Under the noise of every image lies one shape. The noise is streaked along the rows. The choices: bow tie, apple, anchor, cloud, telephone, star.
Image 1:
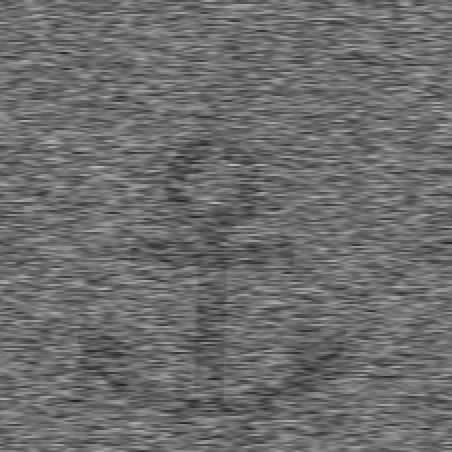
anchor
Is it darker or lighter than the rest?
darker
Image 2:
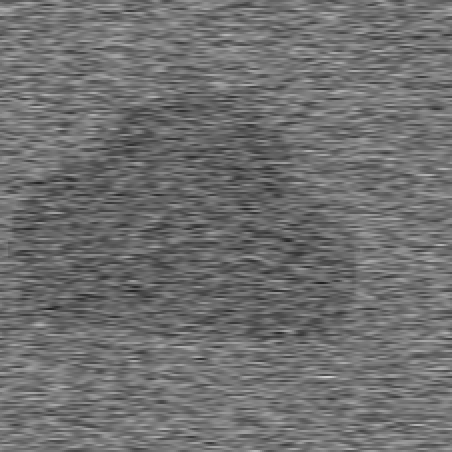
cloud
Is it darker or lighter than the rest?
darker
